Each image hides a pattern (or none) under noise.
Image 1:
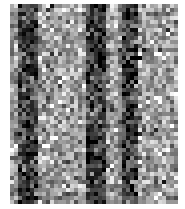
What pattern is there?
bands of columns
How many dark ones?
3
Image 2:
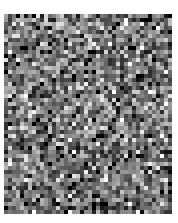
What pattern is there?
only noise
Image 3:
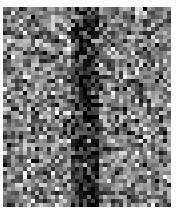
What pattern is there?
one band of columns
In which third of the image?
middle
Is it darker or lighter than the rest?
darker
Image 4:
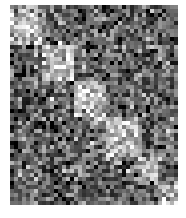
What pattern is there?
blocks along the diagonal
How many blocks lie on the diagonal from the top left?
6
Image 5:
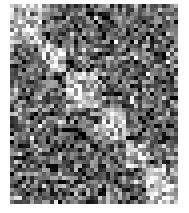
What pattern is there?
blocks along the diagonal
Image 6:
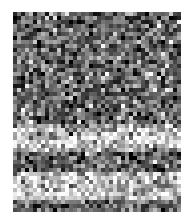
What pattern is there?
bands of rows
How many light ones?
2
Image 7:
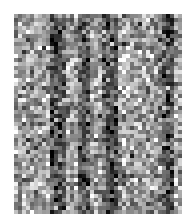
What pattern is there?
bands of columns
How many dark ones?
4
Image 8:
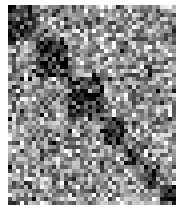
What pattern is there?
blocks along the diagonal
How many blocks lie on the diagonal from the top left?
7
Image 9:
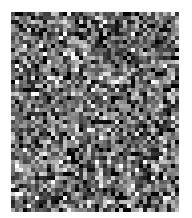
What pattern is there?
only noise
